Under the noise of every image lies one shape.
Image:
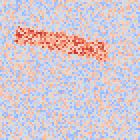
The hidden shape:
bar
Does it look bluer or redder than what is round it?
redder
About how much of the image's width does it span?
two thirds
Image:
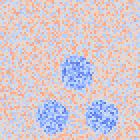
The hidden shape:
three dots
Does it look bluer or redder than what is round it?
bluer
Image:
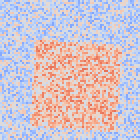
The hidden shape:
square
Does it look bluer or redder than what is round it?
redder
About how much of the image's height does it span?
two thirds
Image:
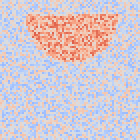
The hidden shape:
half disc
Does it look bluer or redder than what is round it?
redder
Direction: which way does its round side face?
down
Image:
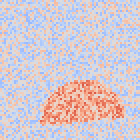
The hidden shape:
half disc
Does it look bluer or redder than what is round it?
redder
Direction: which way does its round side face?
up
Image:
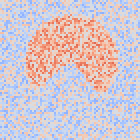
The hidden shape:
disc with a wedge cut out
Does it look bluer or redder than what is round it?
redder
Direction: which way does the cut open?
down
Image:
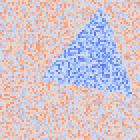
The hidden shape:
triangle
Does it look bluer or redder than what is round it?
bluer
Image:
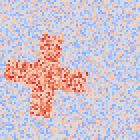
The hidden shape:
cross
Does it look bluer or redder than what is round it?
redder
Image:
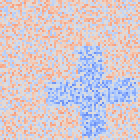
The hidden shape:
cross
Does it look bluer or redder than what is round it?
bluer
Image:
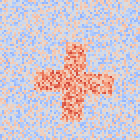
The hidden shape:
cross
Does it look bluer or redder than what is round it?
redder
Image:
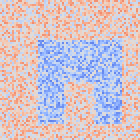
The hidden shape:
square with a notch
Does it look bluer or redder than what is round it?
bluer
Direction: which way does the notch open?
down
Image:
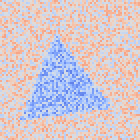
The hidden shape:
triangle
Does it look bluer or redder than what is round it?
bluer
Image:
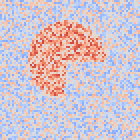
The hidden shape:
disc with a wedge cut out
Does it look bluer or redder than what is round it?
redder
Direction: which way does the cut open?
down and right
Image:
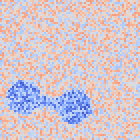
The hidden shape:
dumbbell
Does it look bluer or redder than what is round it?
bluer
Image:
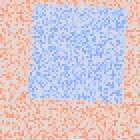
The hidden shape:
square
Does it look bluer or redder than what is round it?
bluer
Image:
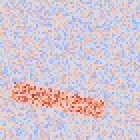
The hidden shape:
bar
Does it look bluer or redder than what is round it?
redder
